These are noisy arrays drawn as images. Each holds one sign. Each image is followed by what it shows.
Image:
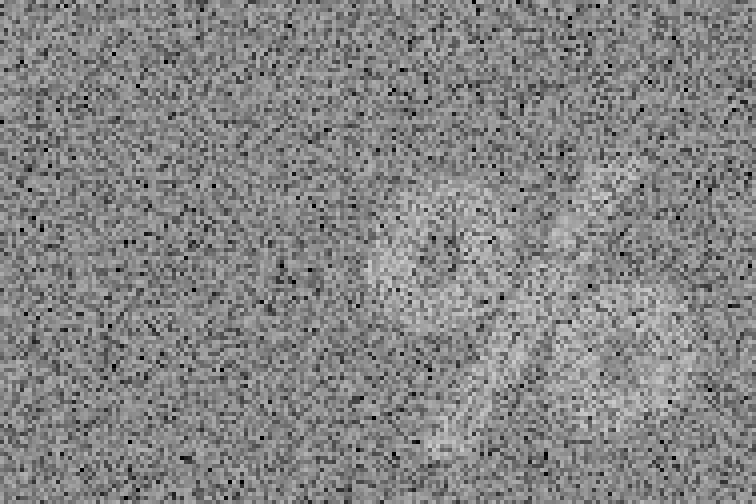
percent sign
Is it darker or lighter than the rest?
lighter
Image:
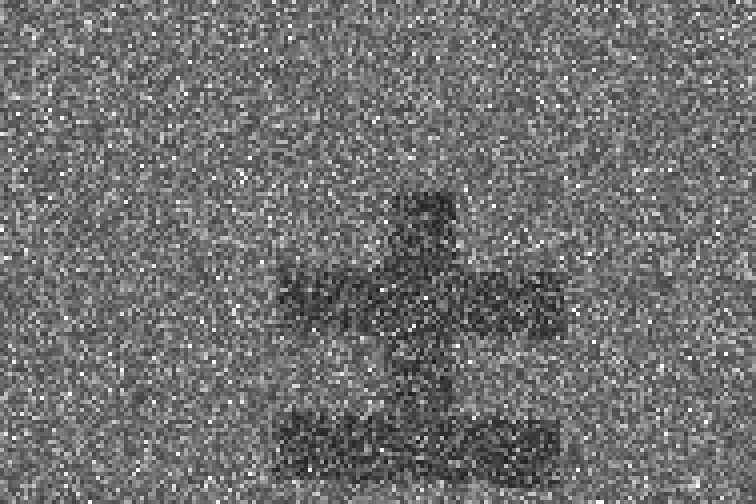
plus-minus sign
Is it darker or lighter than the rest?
darker
